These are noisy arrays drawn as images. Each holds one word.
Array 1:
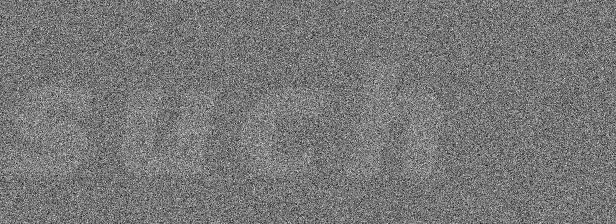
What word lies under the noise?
such
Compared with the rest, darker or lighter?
lighter
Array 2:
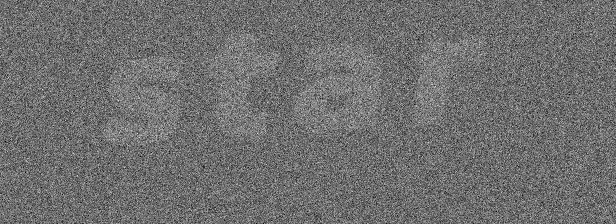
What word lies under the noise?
star
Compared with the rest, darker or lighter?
lighter
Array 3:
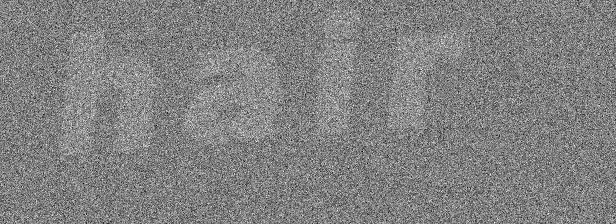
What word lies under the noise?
hair
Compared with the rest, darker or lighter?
lighter
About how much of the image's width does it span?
two thirds
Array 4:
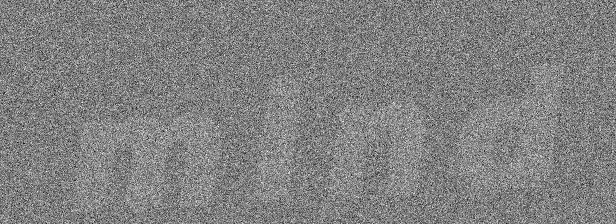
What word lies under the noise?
mind
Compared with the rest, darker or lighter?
lighter
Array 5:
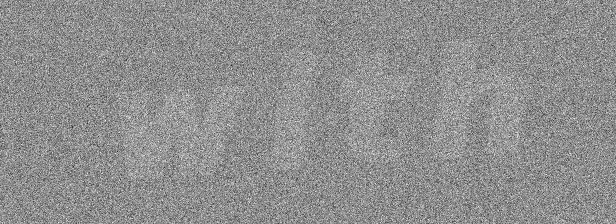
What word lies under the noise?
with
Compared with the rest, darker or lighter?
lighter
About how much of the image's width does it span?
two thirds
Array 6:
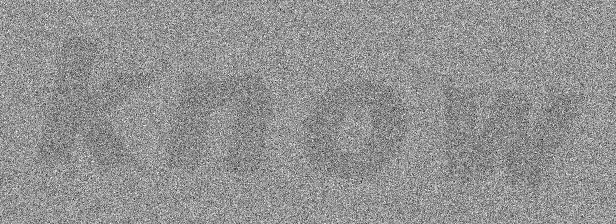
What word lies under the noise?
know
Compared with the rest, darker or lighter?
darker
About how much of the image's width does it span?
nearly all
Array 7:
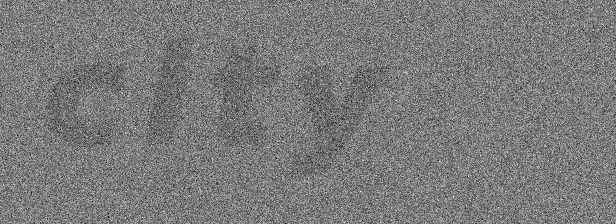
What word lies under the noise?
city
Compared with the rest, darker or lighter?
darker
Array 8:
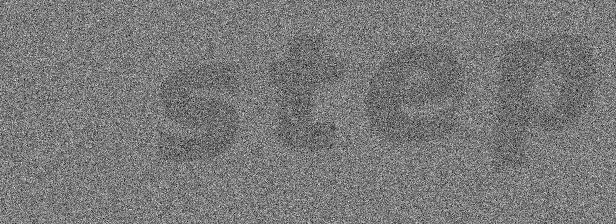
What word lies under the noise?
step
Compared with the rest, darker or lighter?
darker
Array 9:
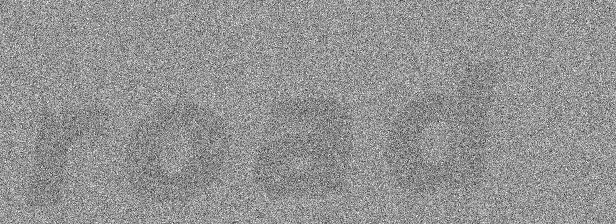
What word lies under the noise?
road
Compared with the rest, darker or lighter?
darker
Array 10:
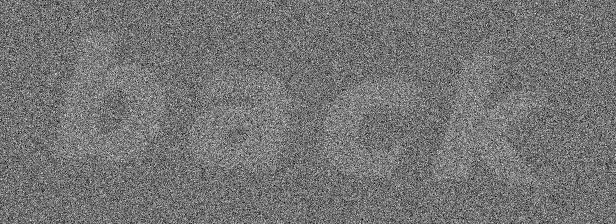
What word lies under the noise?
back
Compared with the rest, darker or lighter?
lighter
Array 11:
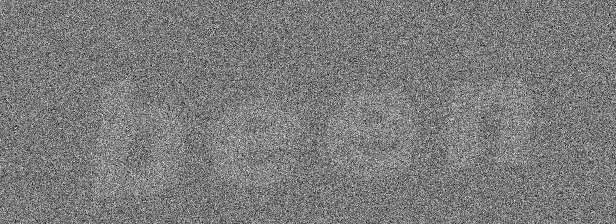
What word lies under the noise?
been
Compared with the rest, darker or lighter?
lighter
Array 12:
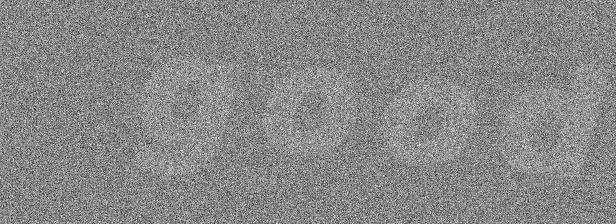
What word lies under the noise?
good
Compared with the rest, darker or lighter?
lighter
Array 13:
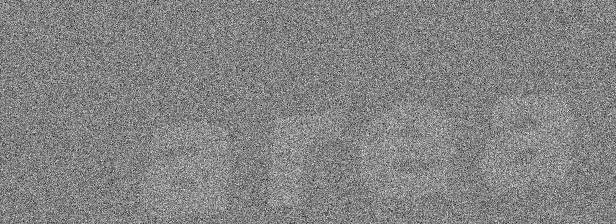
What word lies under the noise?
area
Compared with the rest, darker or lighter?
lighter
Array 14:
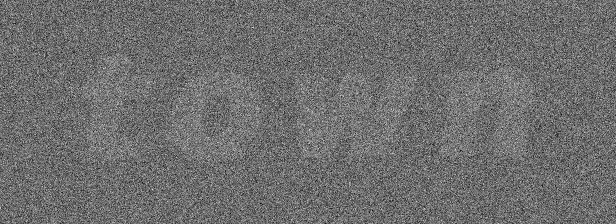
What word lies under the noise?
town
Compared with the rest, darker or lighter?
lighter
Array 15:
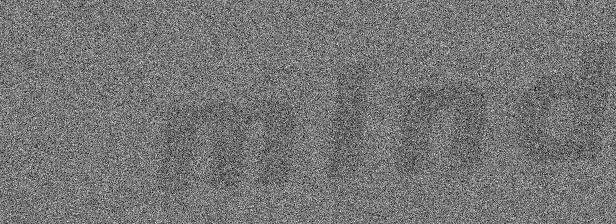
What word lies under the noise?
mind
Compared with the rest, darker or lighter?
darker
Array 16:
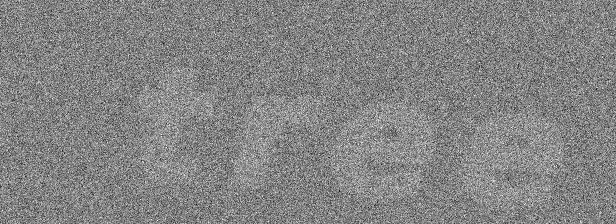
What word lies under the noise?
tree
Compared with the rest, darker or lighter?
lighter
